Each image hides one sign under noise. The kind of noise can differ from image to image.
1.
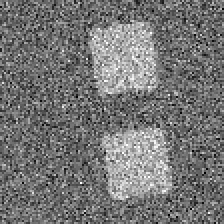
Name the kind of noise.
independent entries
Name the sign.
colon
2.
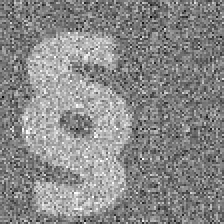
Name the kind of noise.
low rank plus noise
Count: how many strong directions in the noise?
three or four
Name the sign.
section sign
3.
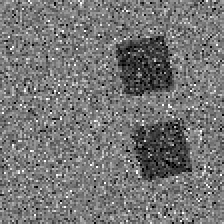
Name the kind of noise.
heavy tails
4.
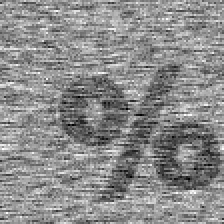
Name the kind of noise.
streaked along the rows
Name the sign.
percent sign
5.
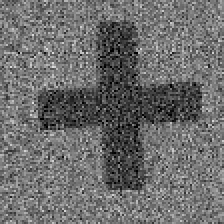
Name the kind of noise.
low rank plus noise
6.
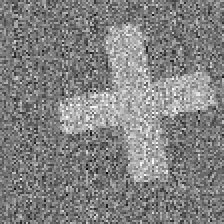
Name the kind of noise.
columns of uneven size
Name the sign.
plus sign
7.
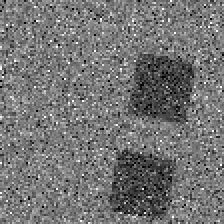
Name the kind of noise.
heavy tails
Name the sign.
colon
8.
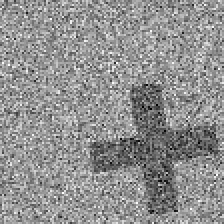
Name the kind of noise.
independent entries
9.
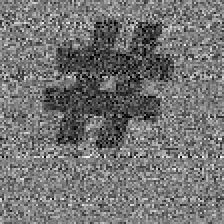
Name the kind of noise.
rows of uneven size
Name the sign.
hash sign
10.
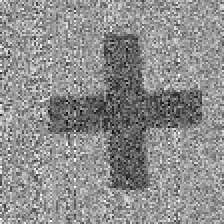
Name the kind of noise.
columns of uneven size
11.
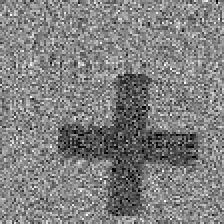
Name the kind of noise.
low rank plus noise
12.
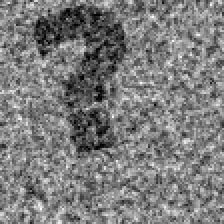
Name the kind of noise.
blotchy
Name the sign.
question mark
